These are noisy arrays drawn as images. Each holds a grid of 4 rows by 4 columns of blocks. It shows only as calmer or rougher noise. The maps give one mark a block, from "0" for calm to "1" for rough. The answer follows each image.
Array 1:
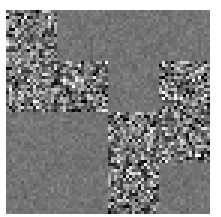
1000
1101
0011
0010
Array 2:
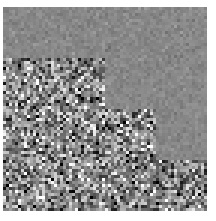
0000
1100
1110
1111
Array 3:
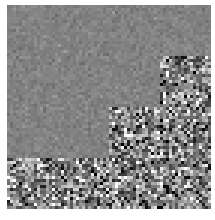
0000
0001
0011
1111
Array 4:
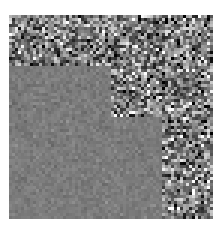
1111
0011
0001
0001
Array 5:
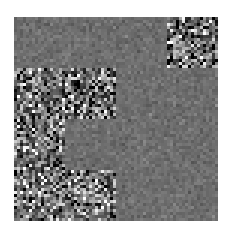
0001
1100
1000
1100
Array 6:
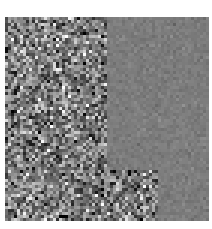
1100
1100
1100
1110
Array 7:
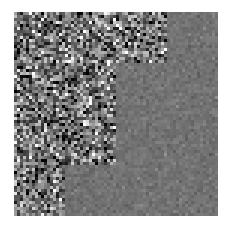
1110
1100
1100
1000
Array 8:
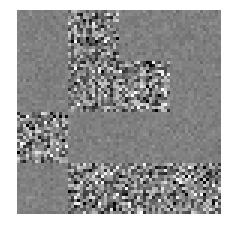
0100
0110
1000
0111
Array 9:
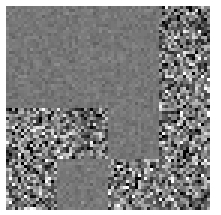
0001
0001
1101
1011
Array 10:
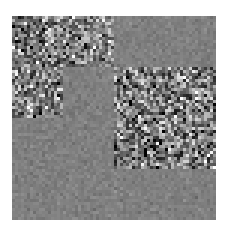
1100
1011
0011
0000
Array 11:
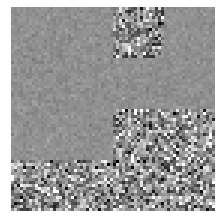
0010
0000
0011
1111
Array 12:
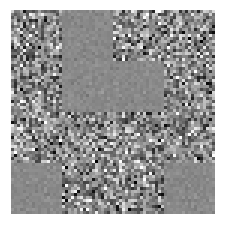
1011
1001
1111
0110
